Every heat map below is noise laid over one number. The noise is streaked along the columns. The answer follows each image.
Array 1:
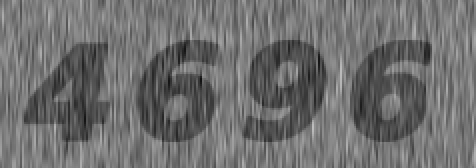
4696
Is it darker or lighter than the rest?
darker
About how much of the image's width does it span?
nearly all
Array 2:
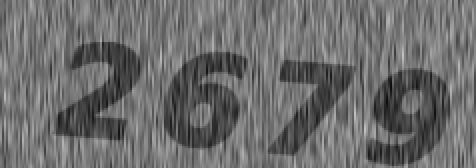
2679
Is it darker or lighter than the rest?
darker
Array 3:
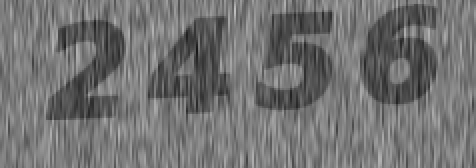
2456
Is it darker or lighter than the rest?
darker
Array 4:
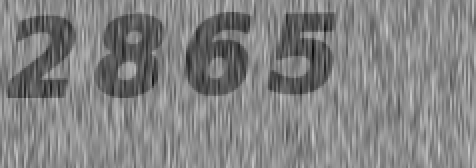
2865
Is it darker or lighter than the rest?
darker
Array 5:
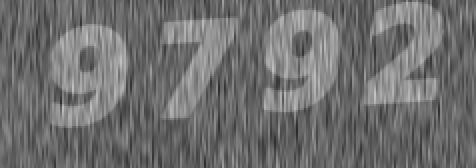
9792
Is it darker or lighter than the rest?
lighter
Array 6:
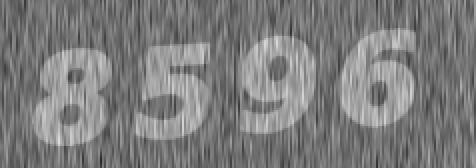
8596
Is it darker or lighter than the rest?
lighter
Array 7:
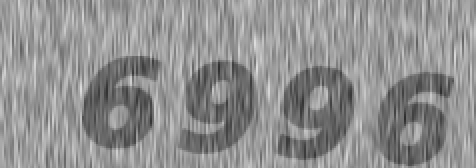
6996
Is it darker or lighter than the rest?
darker
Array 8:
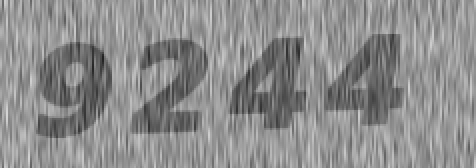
9244
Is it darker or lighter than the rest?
darker
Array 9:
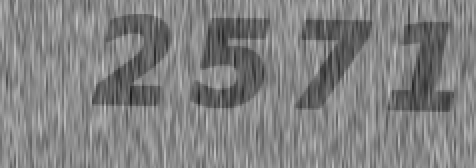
2571
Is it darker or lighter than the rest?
darker
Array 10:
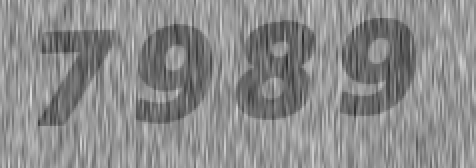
7989
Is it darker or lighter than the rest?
darker
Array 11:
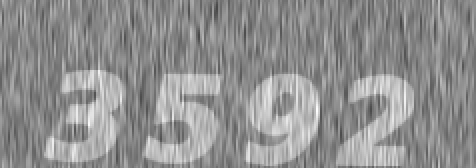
3592
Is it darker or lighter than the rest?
lighter
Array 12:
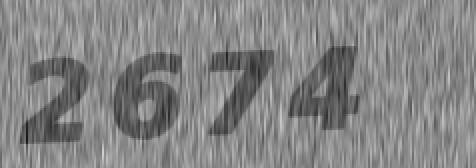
2674
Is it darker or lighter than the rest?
darker
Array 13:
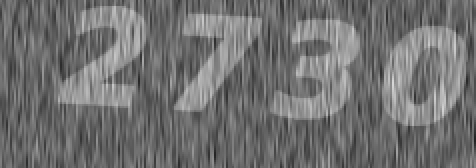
2730
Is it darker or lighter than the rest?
lighter
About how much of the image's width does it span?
nearly all
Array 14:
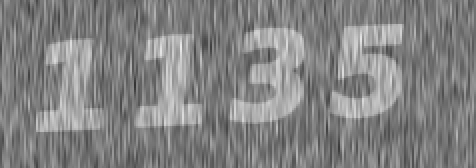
1135
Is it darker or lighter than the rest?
lighter
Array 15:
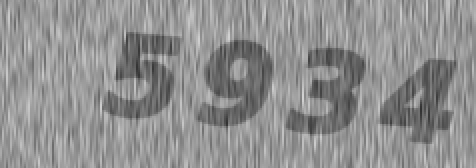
5934
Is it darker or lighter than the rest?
darker
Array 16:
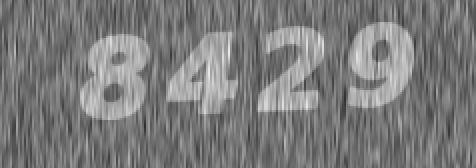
8429
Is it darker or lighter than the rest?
lighter
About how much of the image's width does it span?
two thirds
